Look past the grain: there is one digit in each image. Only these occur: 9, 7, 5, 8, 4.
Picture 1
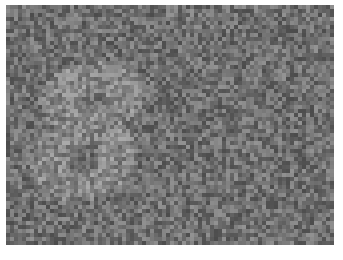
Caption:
light 8
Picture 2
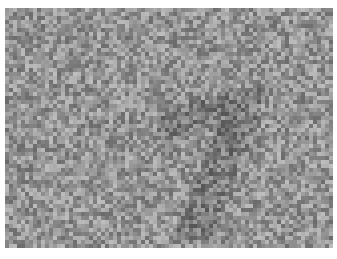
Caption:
dark 7
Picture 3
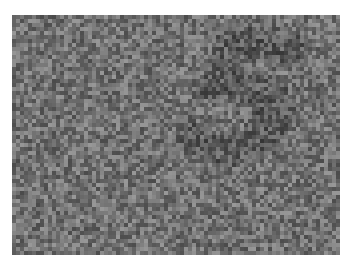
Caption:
dark 5
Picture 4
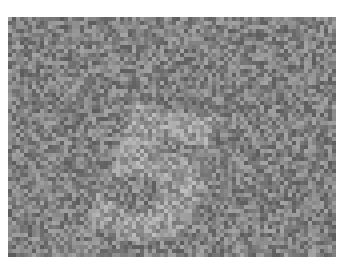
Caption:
light 5
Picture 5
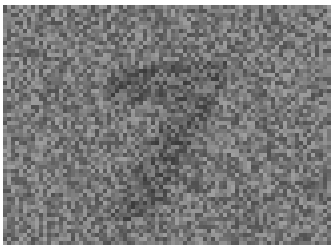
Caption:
dark 7
